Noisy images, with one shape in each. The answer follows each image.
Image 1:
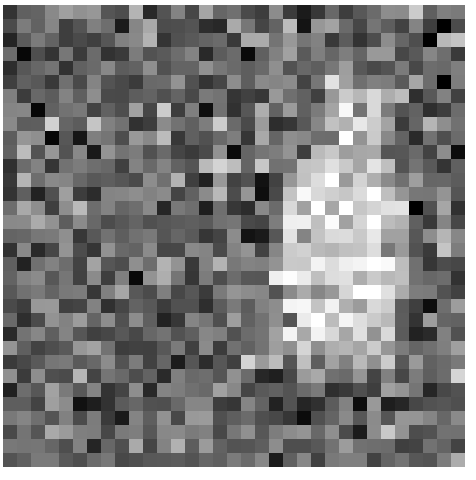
bottle
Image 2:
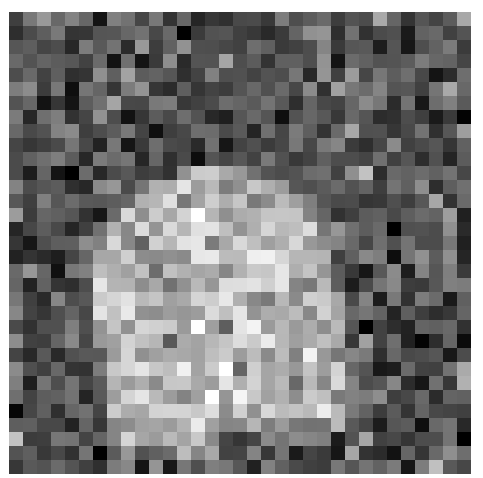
ghost
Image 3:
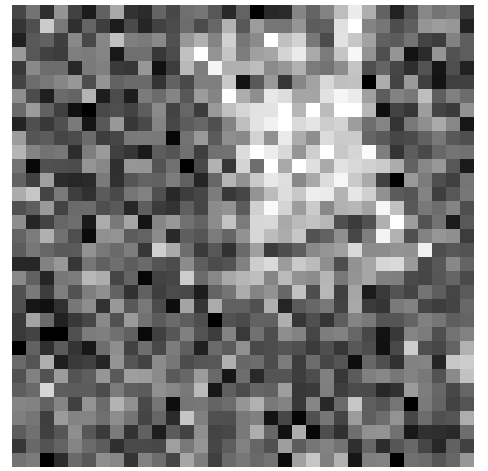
chess rook
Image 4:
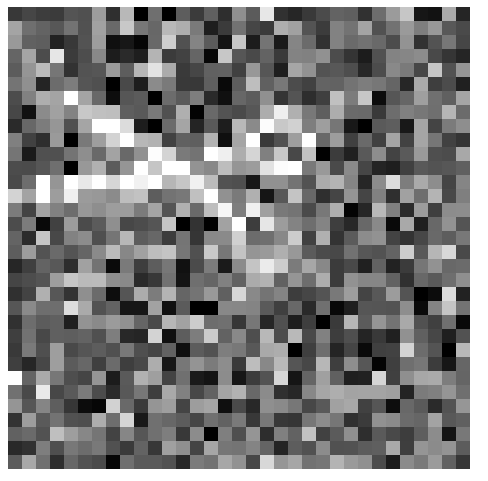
pair of scissors
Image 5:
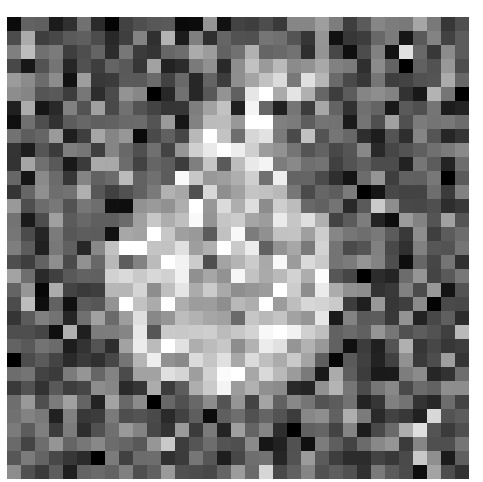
pear
